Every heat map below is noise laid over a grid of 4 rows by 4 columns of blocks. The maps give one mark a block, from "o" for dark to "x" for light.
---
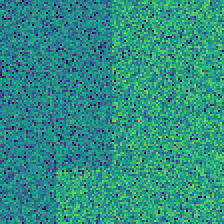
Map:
ooxx
ooxx
ooxx
oxxx
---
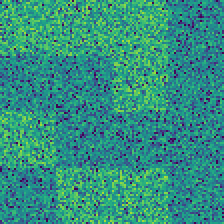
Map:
xxxo
ooxo
xooo
oxxo
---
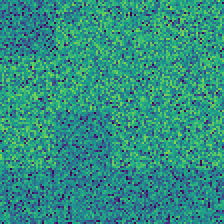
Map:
oxxx
xxxx
xoxx
oooo
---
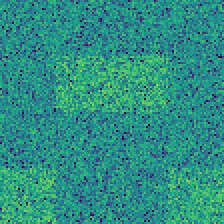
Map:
oooo
oxxo
oooo
xoox
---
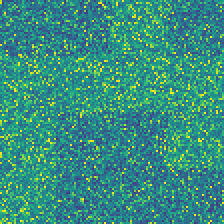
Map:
ooxo
xxxx
xoox
xooo
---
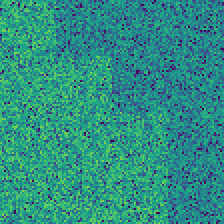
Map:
xooo
xxoo
xxxo
xxxo
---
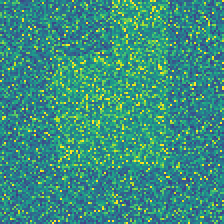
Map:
ooxo
oxxo
oxxo
oooo
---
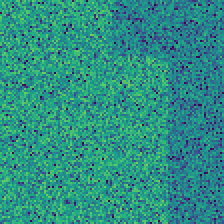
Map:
xxoo
xxxo
xxxo
xxxo
